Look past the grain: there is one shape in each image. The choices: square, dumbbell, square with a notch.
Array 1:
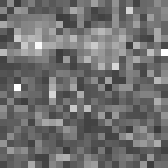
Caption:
light dumbbell
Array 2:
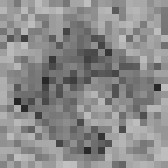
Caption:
dark square with a notch
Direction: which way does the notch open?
down and right
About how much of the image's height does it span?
nearly all
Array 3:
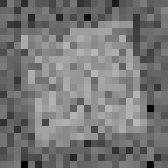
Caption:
light square
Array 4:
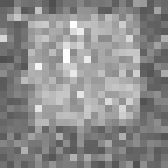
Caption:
light square
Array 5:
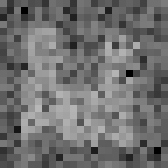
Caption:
light square with a notch
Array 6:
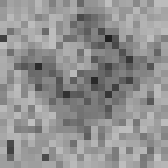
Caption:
dark square with a notch
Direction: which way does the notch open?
up and left
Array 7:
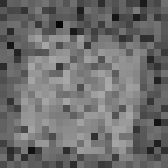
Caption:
light square
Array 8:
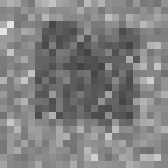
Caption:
dark square
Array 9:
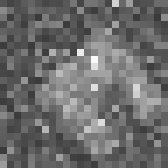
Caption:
light square with a notch
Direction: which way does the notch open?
down and right
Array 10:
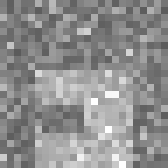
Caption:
light square with a notch
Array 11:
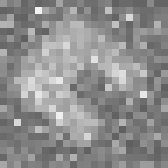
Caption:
light square with a notch
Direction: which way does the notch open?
down and right
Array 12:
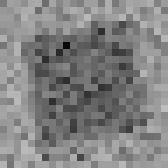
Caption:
dark square
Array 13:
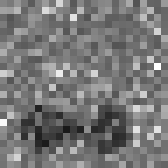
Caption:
dark dumbbell
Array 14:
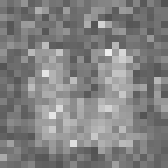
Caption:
light square with a notch
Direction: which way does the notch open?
up
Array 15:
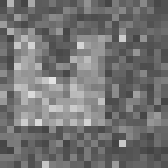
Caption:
light square with a notch
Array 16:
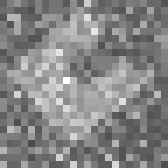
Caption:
light square with a notch
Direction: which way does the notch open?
up and right
